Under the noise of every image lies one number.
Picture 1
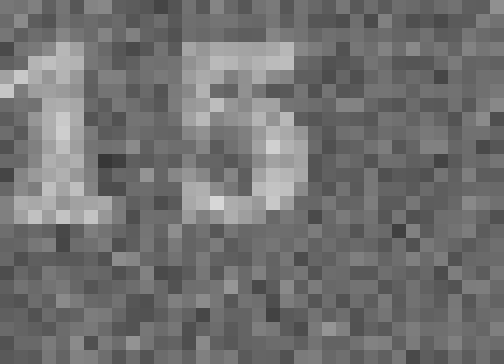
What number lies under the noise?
15
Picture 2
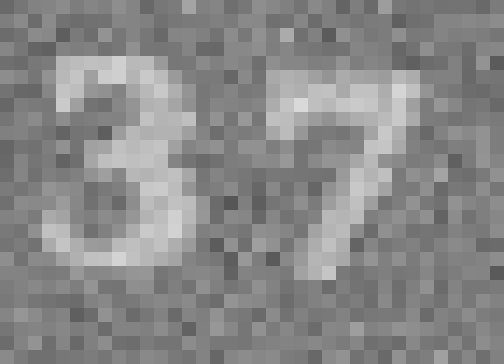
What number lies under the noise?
37
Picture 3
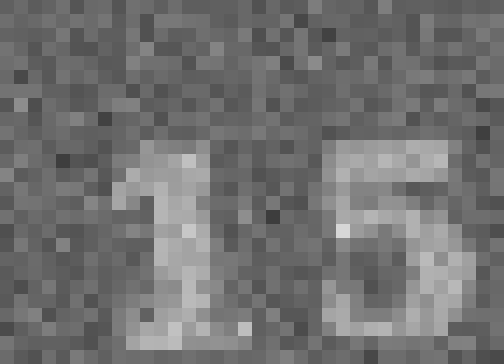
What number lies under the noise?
15
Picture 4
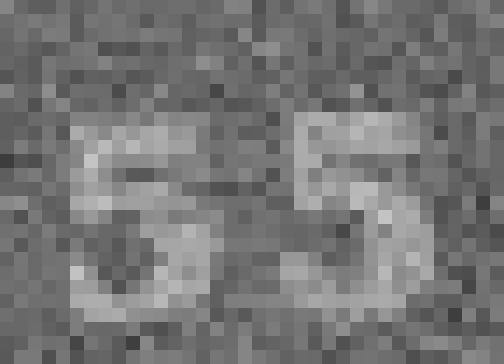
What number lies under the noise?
55
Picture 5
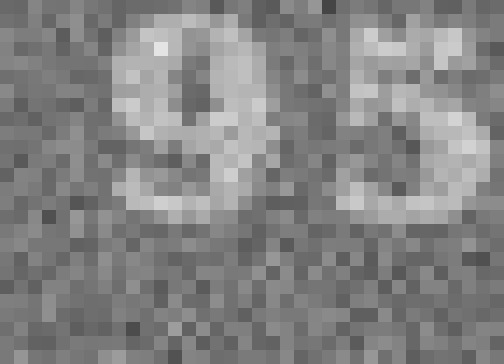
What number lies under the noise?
95
